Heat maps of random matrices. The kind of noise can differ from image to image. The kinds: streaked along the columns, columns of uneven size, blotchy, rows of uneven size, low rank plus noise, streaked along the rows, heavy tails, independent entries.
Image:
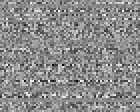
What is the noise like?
rows of uneven size
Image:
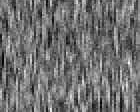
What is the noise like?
streaked along the columns
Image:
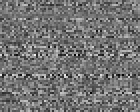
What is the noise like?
rows of uneven size
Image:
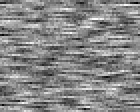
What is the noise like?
streaked along the rows
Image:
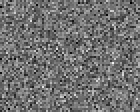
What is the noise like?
independent entries
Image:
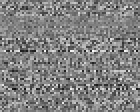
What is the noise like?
rows of uneven size
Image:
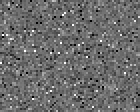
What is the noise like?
heavy tails
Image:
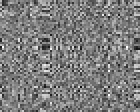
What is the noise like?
low rank plus noise
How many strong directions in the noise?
one
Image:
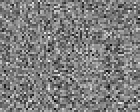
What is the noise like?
low rank plus noise
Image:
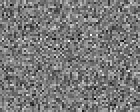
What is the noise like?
low rank plus noise
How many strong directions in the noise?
five to eight
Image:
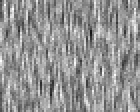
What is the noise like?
streaked along the columns
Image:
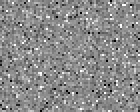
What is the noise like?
heavy tails
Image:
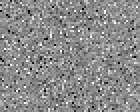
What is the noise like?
heavy tails
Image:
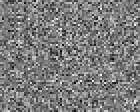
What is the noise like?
low rank plus noise
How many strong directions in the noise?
five to eight
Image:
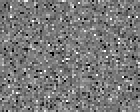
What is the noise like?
heavy tails
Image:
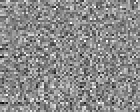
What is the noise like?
low rank plus noise
